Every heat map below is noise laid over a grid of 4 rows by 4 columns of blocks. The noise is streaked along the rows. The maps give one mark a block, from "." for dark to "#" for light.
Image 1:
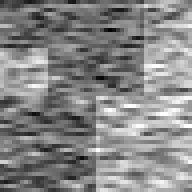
. . . #
# . . #
. . # #
. . # #
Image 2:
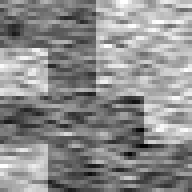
. . # #
# . # #
. . . #
# . . .
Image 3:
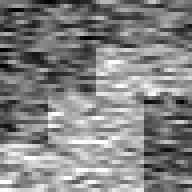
. . . .
. . # #
. # # .
# # # .
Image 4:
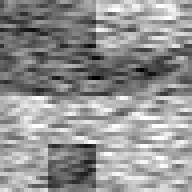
. . # #
. . . .
# # # #
# . # #
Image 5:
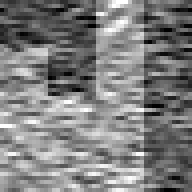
. . # .
# . # .
# # # .
# # # .
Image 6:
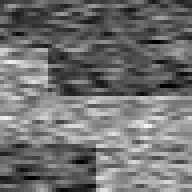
. . . .
# . . .
# # # #
. . # #
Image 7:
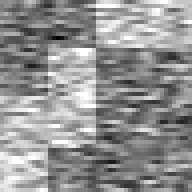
. . # #
. # . .
# # . .
# . . .
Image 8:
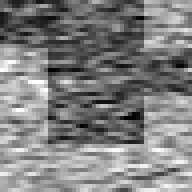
. . . #
# . . .
# . . #
# # # #
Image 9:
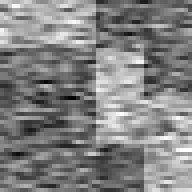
# # . .
. . # .
. . # #
. . . #
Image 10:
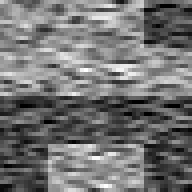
# # # .
# # # #
. . . .
. # # .
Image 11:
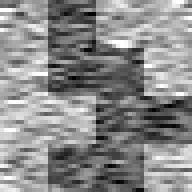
# . # #
# . . #
# # . .
# . . #
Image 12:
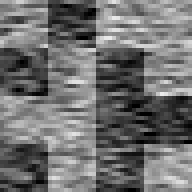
# . # #
. # . #
# # . .
. # . #
